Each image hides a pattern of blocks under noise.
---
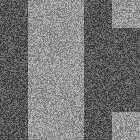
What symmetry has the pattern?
top and bottom mirror each other
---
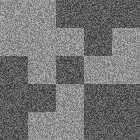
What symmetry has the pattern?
mirrored about the diagonal from the top left
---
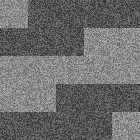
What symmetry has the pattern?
the same after a half turn
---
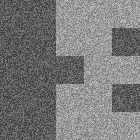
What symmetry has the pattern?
top and bottom mirror each other
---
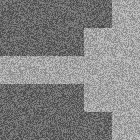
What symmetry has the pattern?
top and bottom mirror each other
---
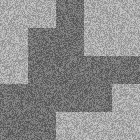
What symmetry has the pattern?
mirrored about the diagonal from the bottom left
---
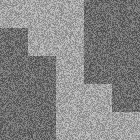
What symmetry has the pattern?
the same after a half turn
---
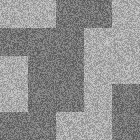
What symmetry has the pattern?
no symmetry
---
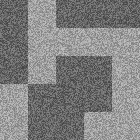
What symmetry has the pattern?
no symmetry
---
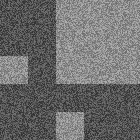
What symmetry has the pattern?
mirrored about the diagonal from the bottom left
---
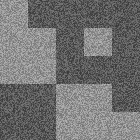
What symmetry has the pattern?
mirrored about the diagonal from the bottom left
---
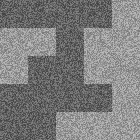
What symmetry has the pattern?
no symmetry
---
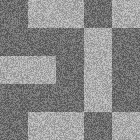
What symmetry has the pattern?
top and bottom mirror each other
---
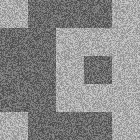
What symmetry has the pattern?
top and bottom mirror each other
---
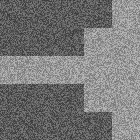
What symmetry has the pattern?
top and bottom mirror each other
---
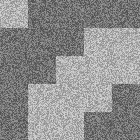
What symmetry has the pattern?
mirrored about the diagonal from the top left
